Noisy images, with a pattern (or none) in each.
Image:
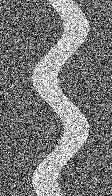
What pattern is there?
a wavy band
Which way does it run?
top to bottom
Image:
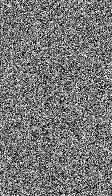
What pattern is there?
only noise
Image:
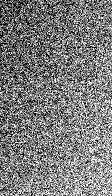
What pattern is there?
a smooth slope
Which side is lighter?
bottom right
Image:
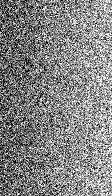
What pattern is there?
a smooth slope
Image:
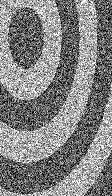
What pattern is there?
rings round one point
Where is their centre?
top left
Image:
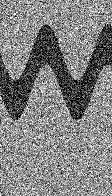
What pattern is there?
a wavy band
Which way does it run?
left to right
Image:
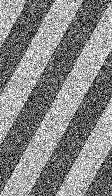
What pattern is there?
diagonal stripes
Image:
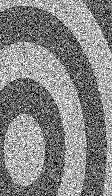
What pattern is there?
rings round one point
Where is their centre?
bottom left
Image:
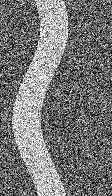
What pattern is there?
a wavy band
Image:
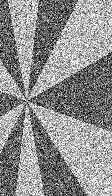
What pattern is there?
spokes from one point
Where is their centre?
middle left
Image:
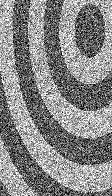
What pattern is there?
rings round one point
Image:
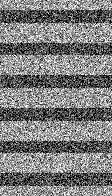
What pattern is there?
horizontal stripes
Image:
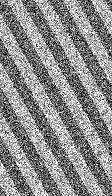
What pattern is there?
diagonal stripes
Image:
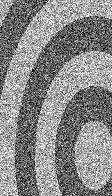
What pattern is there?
rings round one point
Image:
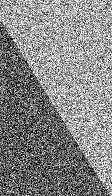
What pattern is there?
a sharp edge
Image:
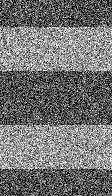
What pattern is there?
horizontal stripes
